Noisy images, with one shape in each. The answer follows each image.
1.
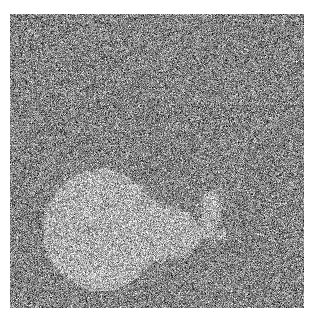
pear
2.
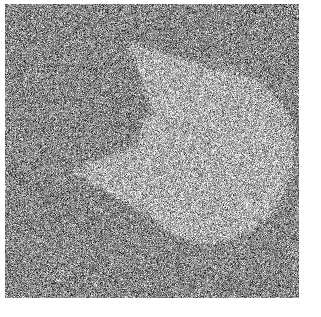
cat's head
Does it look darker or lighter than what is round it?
lighter
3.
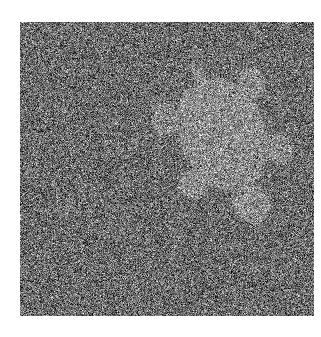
turtle
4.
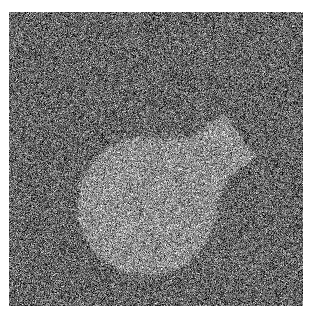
light bulb
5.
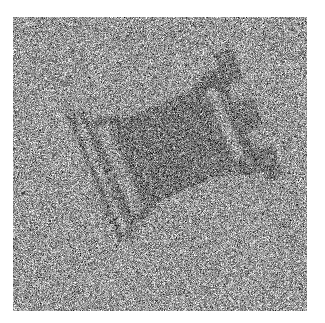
chess rook
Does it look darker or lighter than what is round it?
darker
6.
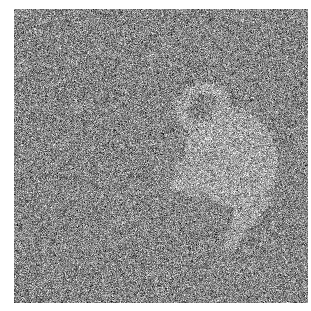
teapot
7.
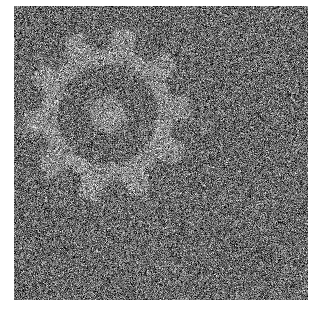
gear
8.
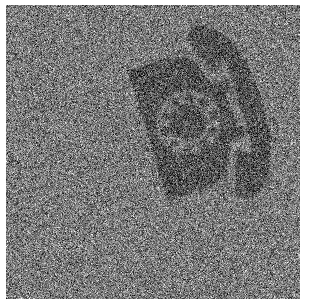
telephone
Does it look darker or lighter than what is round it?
darker
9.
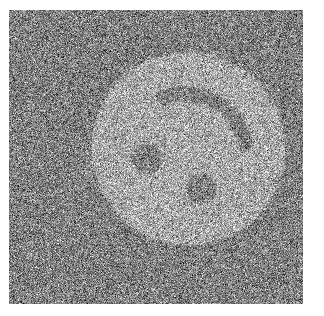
smiling face
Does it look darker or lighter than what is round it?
lighter
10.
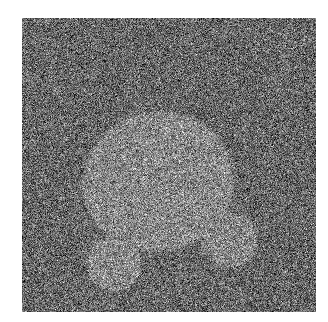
bear's head
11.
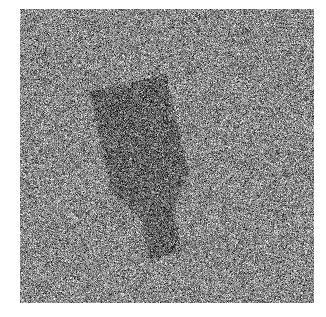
bottle
